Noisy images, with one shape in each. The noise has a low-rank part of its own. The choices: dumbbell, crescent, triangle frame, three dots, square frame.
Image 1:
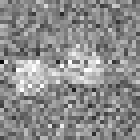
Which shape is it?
dumbbell
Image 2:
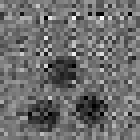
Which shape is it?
three dots
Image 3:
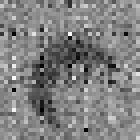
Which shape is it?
crescent
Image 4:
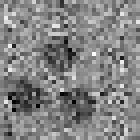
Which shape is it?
three dots
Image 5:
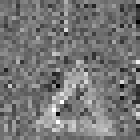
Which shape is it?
triangle frame
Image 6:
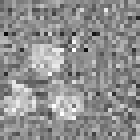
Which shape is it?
three dots
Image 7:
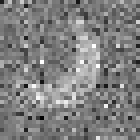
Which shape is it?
crescent
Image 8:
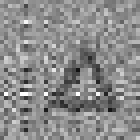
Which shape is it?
triangle frame
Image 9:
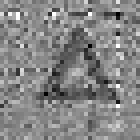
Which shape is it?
triangle frame
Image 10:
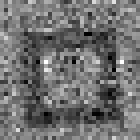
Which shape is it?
square frame
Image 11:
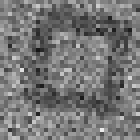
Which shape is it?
square frame
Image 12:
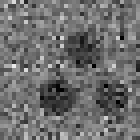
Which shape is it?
three dots
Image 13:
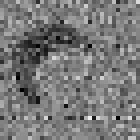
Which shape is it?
crescent
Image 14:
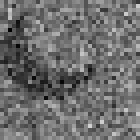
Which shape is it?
crescent
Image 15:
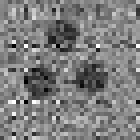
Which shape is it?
three dots
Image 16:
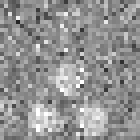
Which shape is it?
three dots
